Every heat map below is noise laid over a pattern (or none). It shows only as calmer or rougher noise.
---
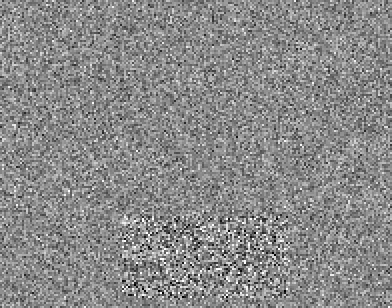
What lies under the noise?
one block
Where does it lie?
bottom middle
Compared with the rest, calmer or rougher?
rougher
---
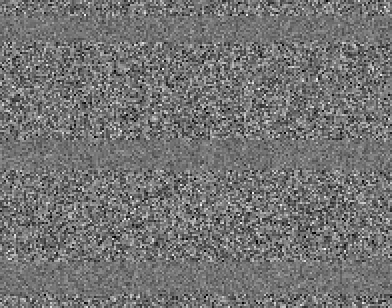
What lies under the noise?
bands of rows
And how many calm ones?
3
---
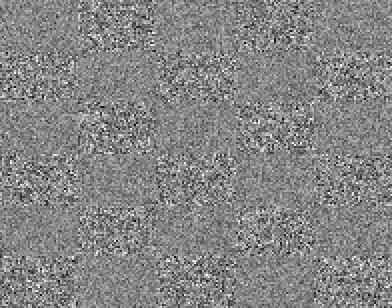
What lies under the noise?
a checkerboard
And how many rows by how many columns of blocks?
6 by 5
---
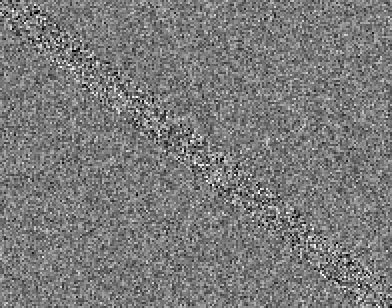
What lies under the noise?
a diagonal band
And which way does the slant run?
top left to bottom right
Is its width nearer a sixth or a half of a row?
a sixth
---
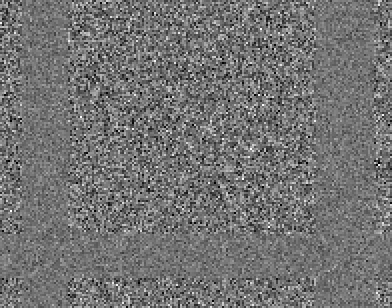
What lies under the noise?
bands of rows crossing bands of columns
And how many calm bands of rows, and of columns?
1 and 2
